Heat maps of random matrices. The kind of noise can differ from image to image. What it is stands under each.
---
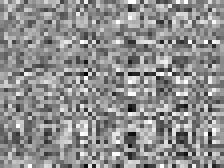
low rank plus noise
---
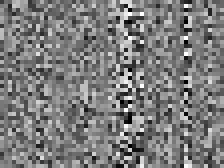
columns of uneven size
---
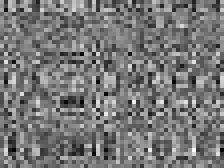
low rank plus noise
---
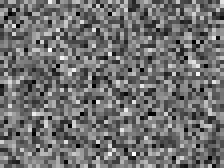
independent entries
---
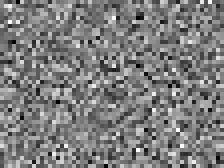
low rank plus noise
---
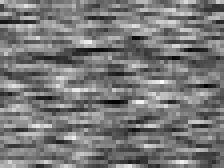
streaked along the rows
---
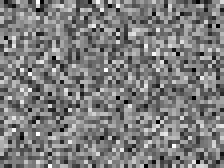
independent entries
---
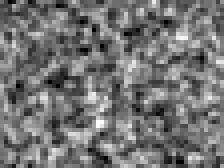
blotchy
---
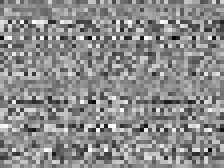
rows of uneven size
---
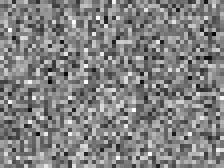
independent entries
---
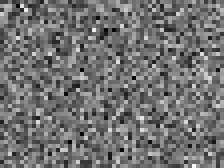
independent entries
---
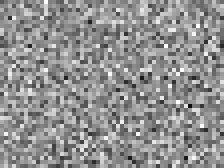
independent entries
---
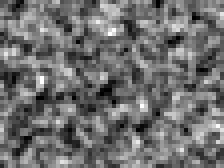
blotchy
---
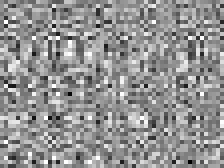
low rank plus noise
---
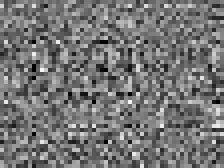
low rank plus noise
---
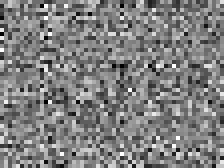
low rank plus noise
